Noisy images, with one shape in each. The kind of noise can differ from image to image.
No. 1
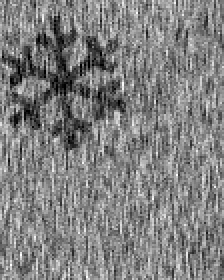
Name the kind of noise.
streaked along the columns
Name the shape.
snowflake
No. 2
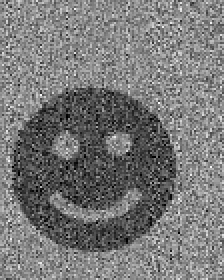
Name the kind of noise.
columns of uneven size
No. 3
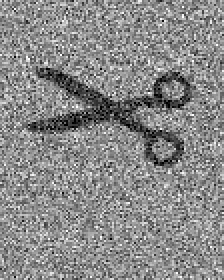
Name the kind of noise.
low rank plus noise
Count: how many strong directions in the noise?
five to eight
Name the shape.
pair of scissors
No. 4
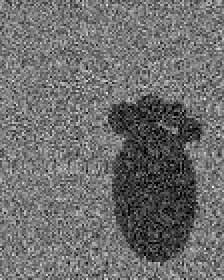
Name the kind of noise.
low rank plus noise
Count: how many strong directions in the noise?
two
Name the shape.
footprint
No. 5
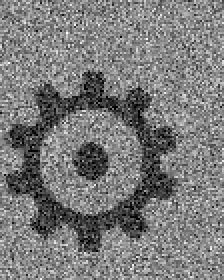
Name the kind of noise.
independent entries
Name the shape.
gear
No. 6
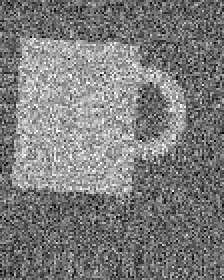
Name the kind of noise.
low rank plus noise
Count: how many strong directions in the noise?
two
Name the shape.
cup
